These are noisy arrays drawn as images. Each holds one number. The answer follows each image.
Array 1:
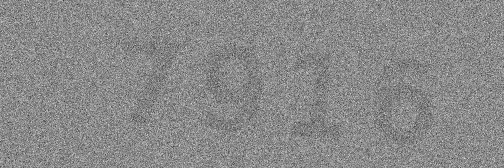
7916
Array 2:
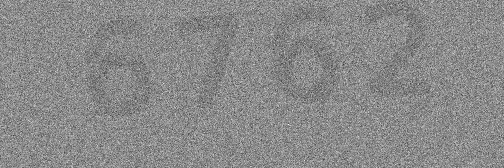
6762
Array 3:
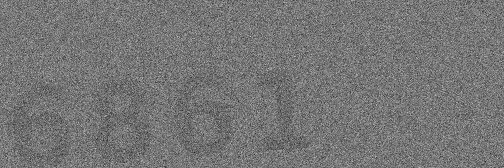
6861
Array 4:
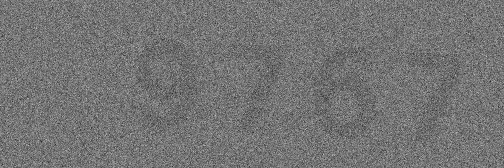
9767
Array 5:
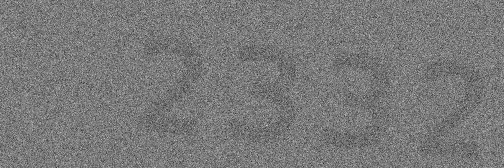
2332
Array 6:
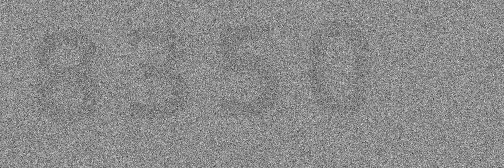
8350
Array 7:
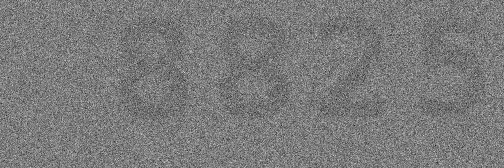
8825
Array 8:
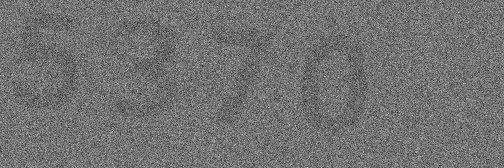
5370
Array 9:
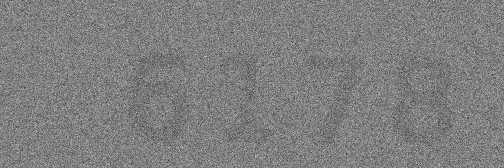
6178
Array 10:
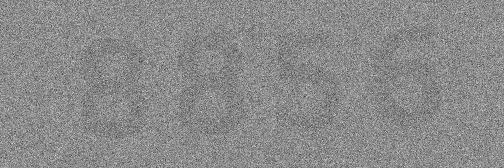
8856
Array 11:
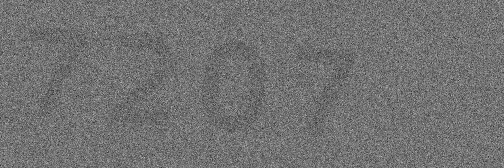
7207
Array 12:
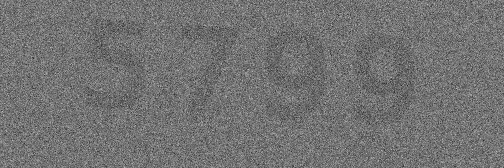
5799
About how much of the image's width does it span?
two thirds
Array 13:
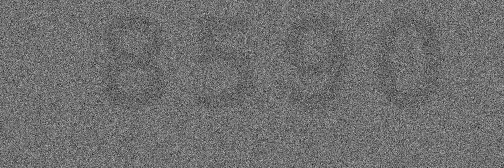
8590
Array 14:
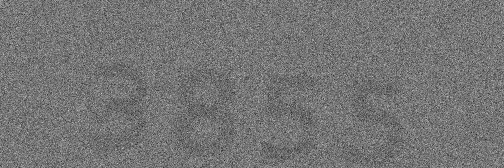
3855
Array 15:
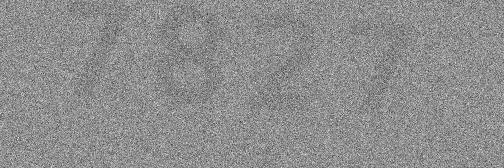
7827
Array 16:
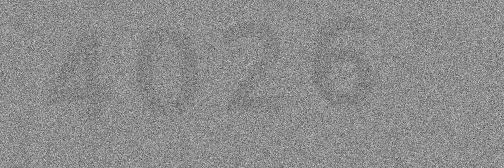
4026
